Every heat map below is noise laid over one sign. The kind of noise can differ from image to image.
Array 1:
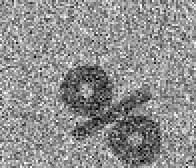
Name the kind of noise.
independent entries
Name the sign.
percent sign
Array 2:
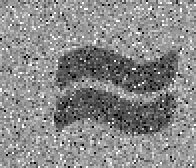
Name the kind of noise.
heavy tails
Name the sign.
approximately sign
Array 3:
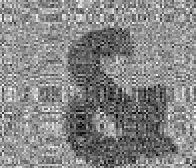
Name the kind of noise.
low rank plus noise
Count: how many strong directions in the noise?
one
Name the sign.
ampersand
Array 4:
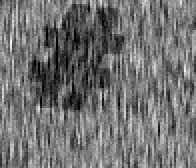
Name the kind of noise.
streaked along the columns
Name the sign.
hash sign
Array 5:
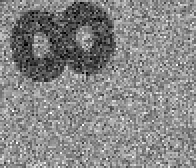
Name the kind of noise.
independent entries
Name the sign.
infinity sign
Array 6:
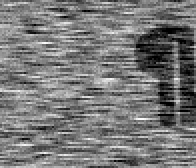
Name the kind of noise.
streaked along the rows
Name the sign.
pilcrow
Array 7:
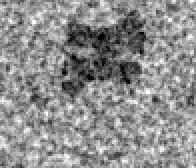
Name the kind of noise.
blotchy
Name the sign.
not-equal sign
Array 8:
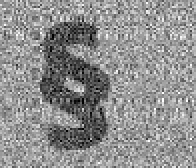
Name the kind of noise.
low rank plus noise
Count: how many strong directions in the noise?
two
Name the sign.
section sign
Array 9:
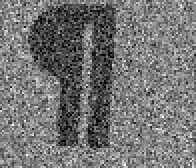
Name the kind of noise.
independent entries
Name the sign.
pilcrow
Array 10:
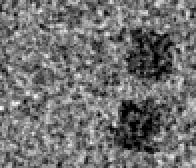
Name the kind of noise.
blotchy
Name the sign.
colon
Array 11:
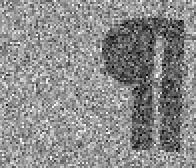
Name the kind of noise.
independent entries
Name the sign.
pilcrow
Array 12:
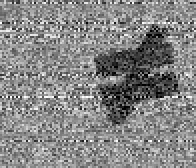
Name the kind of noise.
rows of uneven size
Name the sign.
not-equal sign
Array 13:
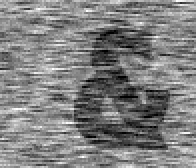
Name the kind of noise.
streaked along the rows
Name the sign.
ampersand
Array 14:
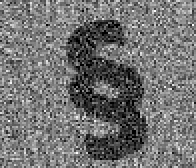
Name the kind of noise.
low rank plus noise
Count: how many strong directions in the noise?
five to eight
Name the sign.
section sign
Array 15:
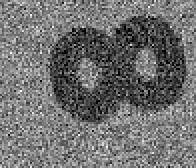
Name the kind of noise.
low rank plus noise
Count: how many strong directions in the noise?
five to eight
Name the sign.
infinity sign
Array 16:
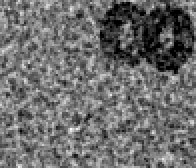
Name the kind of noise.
blotchy
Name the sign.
infinity sign
